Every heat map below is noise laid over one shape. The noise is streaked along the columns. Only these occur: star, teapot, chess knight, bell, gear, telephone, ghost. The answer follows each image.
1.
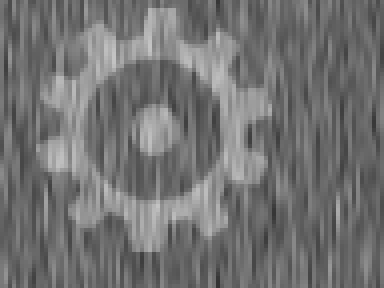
gear
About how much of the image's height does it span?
nearly all
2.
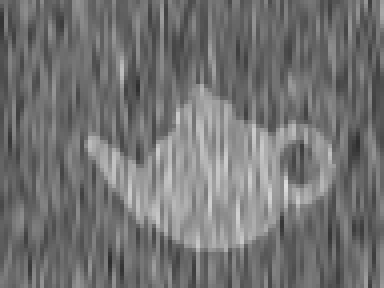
teapot
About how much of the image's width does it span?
two thirds
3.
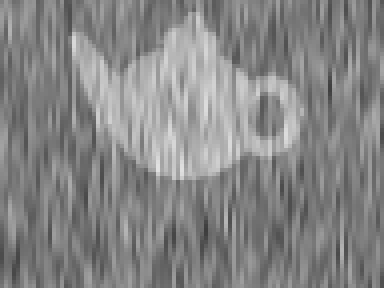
teapot
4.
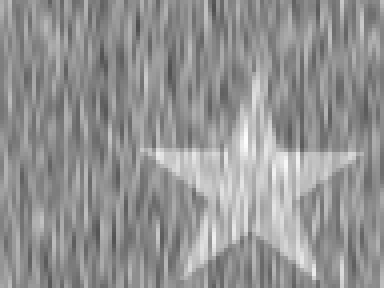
star
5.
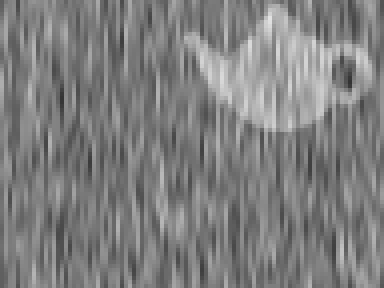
teapot
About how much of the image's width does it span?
half
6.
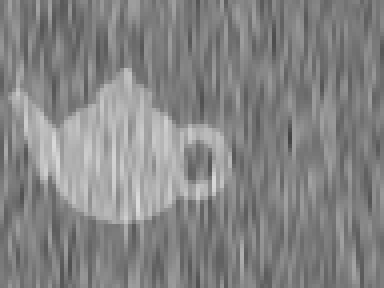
teapot
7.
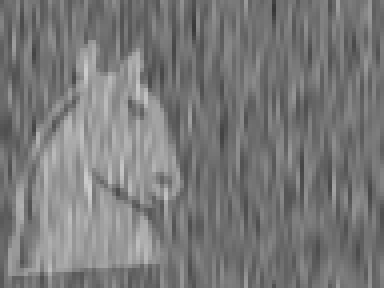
chess knight
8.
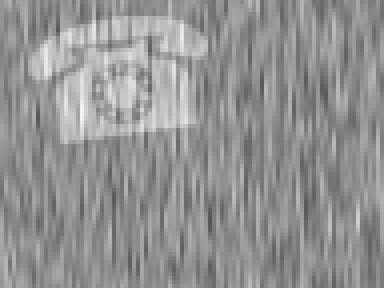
telephone
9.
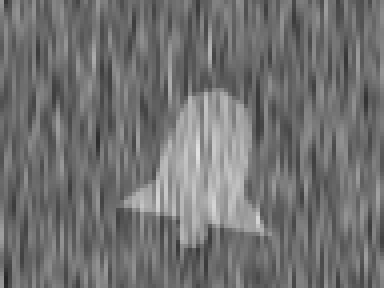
bell
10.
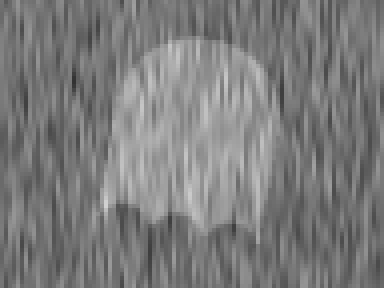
ghost
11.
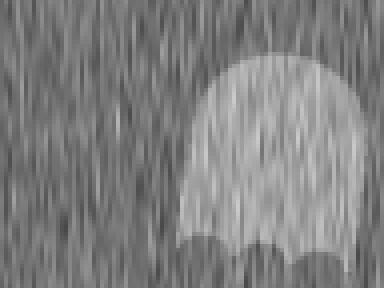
ghost
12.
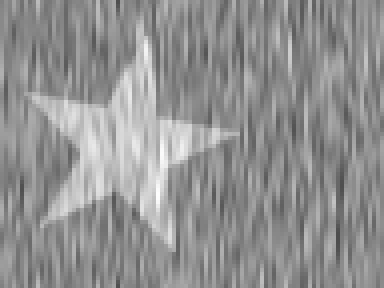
star
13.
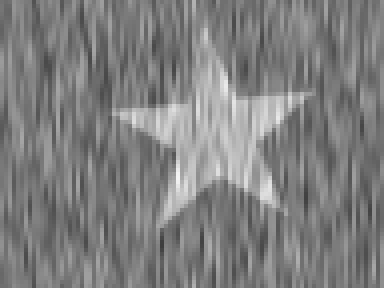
star
